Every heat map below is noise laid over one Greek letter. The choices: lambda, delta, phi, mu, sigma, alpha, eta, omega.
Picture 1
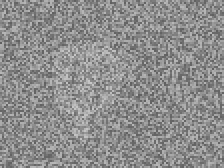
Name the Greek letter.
phi
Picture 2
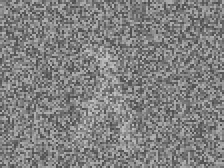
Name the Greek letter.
lambda
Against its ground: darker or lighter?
lighter
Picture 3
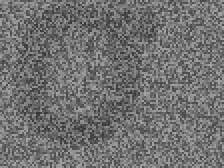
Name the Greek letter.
sigma
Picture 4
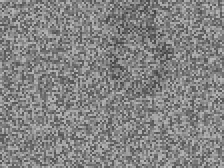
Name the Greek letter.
delta
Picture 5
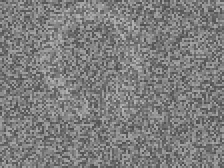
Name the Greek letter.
omega
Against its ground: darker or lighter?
lighter
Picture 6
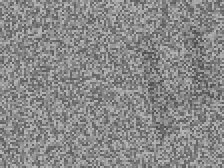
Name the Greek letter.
mu
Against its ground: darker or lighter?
darker
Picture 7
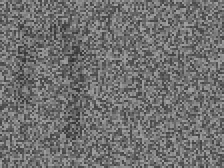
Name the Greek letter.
eta
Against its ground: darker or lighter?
darker
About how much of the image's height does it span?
two thirds
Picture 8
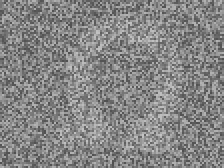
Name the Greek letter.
omega
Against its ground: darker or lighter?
lighter
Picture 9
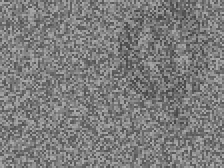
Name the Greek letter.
phi
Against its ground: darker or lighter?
darker
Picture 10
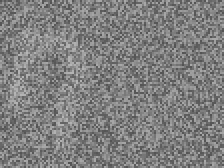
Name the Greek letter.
eta
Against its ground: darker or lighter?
lighter
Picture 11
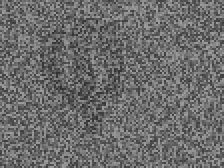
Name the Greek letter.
phi
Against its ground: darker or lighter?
darker
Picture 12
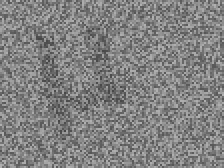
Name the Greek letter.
mu
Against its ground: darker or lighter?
darker
